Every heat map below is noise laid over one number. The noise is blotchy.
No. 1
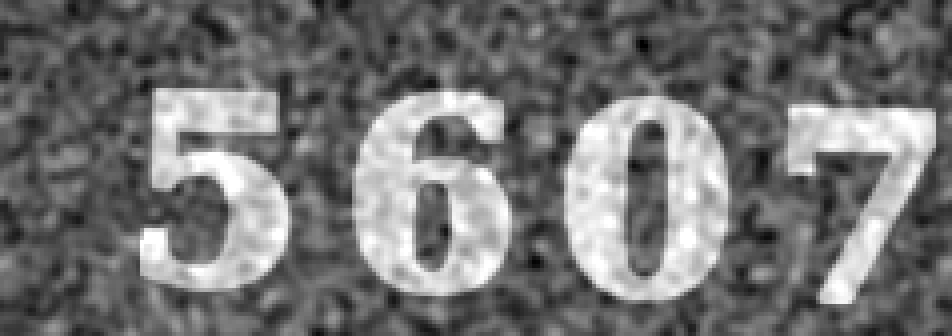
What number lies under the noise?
5607
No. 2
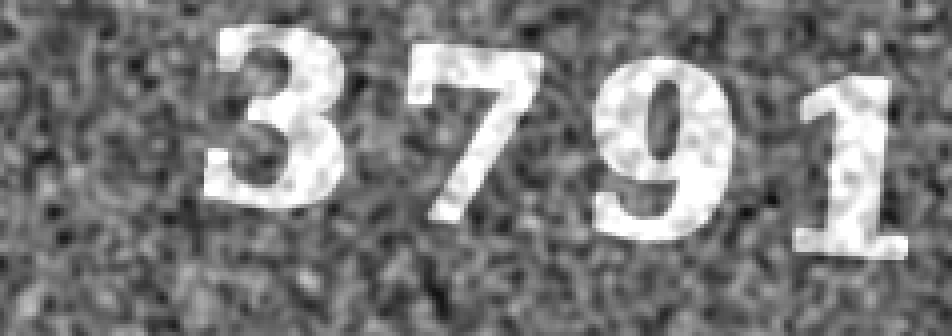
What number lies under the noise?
3791
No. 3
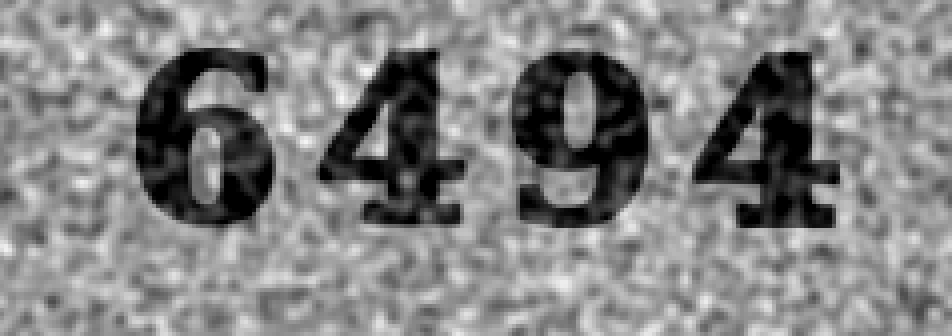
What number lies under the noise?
6494
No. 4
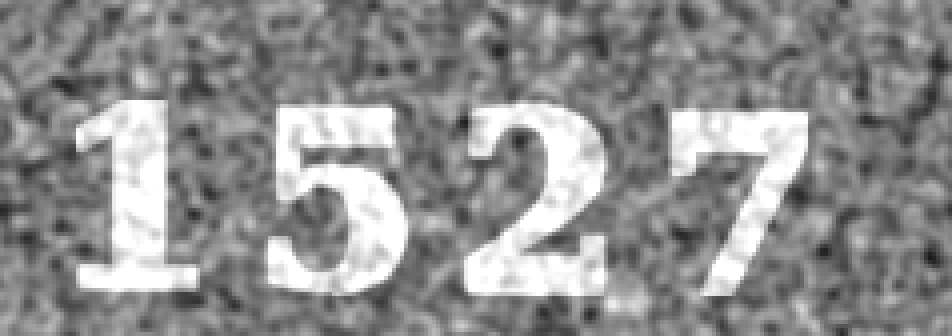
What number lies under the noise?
1527
